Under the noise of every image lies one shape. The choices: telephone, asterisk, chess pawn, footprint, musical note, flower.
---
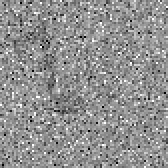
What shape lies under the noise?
musical note
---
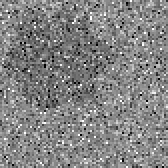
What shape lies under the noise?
flower
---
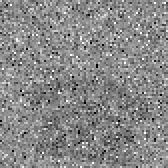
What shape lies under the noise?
telephone
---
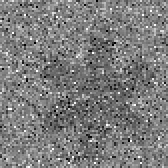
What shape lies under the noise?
asterisk
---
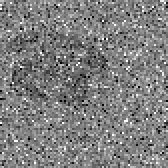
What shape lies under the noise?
telephone
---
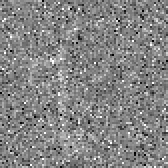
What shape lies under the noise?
musical note
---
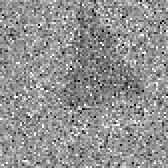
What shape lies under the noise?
chess pawn
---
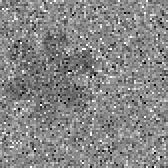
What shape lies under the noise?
asterisk
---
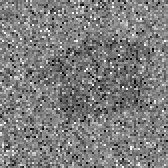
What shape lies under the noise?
telephone
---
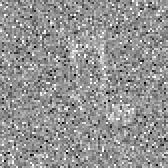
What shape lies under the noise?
musical note
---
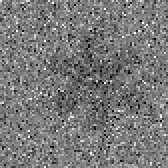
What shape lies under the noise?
asterisk
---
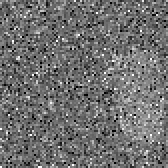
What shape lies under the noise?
footprint
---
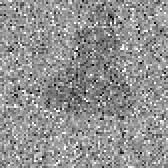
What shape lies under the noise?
chess pawn
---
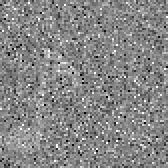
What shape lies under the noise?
musical note
